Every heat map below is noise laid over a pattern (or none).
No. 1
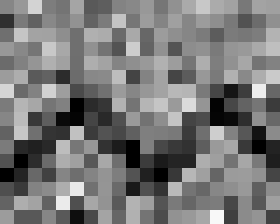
a wavy band
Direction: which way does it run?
left to right
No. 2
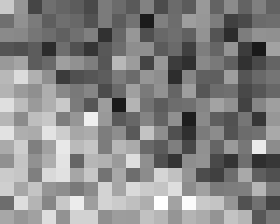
a sharp edge
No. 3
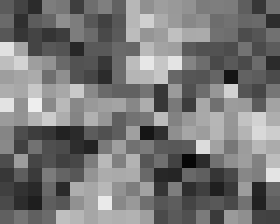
spokes from one point
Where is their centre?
centre
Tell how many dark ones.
4
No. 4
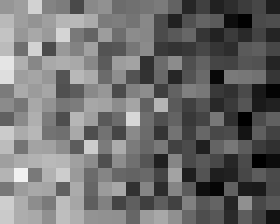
a smooth slope
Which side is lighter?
left
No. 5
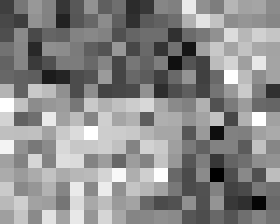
spokes from one point
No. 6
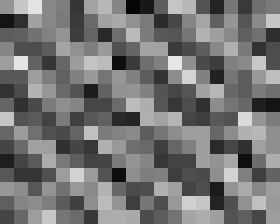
diagonal stripes
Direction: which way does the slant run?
top left to bottom right
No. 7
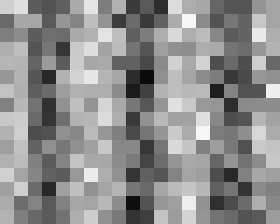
vertical stripes
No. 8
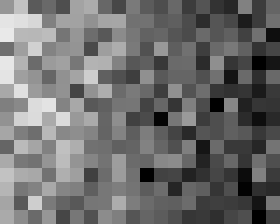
a smooth slope
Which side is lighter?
left
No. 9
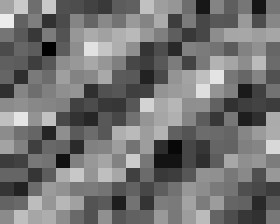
diagonal stripes
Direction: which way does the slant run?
bottom left to top right
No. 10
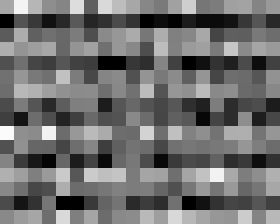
horizontal stripes
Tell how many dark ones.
5
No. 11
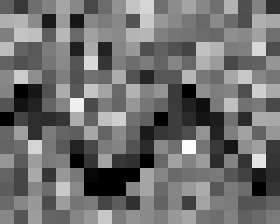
a wavy band
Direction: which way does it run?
left to right
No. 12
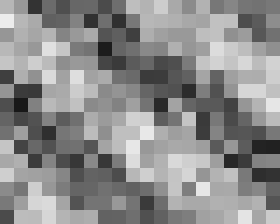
diagonal stripes
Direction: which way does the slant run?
top left to bottom right
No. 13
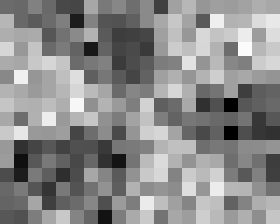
spokes from one point
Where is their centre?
centre
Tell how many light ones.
3
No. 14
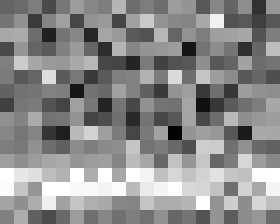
one horizontal stripe
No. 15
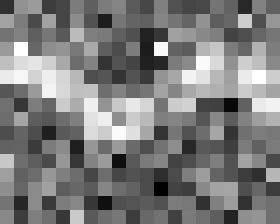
a wavy band
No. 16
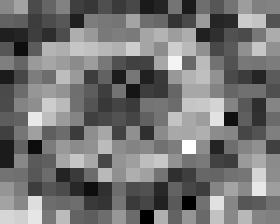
rings round one point
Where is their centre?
centre
